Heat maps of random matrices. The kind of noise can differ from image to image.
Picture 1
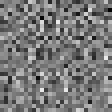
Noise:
low rank plus noise
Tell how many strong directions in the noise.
two
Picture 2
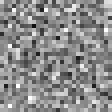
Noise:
independent entries
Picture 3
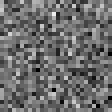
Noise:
independent entries
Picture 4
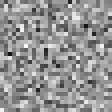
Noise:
independent entries
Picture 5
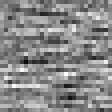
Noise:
streaked along the rows
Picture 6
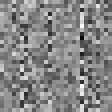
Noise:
columns of uneven size
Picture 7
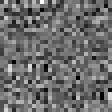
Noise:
low rank plus noise
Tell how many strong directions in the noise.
three or four
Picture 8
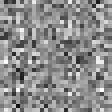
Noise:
low rank plus noise
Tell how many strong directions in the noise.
three or four
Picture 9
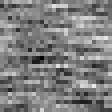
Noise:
streaked along the rows
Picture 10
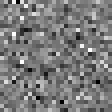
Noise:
heavy tails
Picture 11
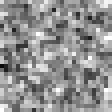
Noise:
blotchy
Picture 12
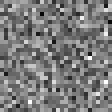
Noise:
independent entries
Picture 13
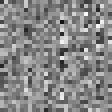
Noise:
columns of uneven size
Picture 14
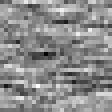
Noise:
streaked along the rows
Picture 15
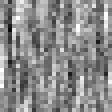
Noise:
streaked along the columns
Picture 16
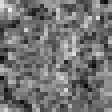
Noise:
blotchy
